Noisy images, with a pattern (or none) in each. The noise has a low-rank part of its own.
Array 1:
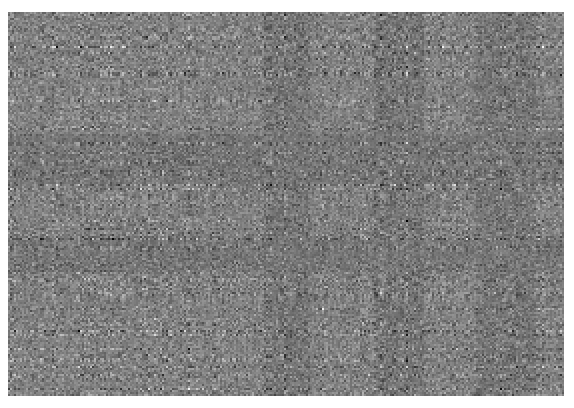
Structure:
bands of rows crossing bands of columns
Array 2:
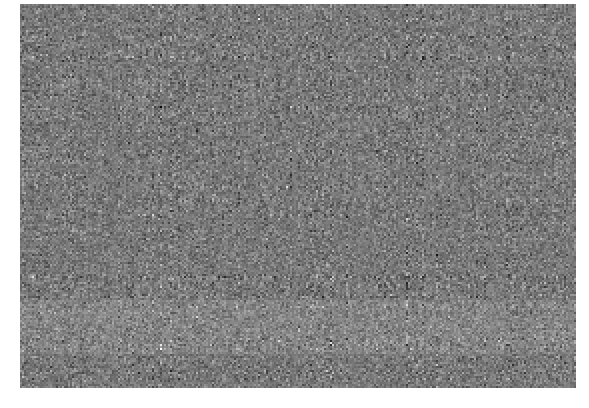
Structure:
one band of rows
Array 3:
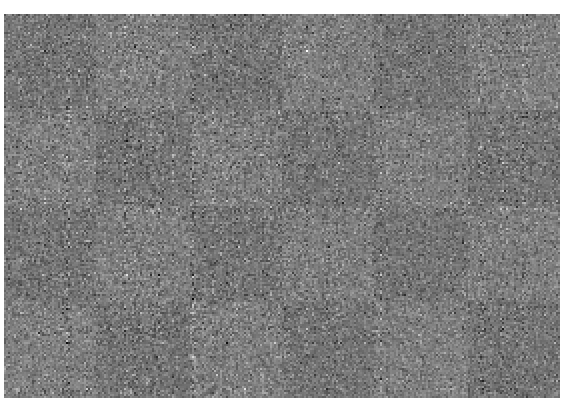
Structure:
a checkerboard
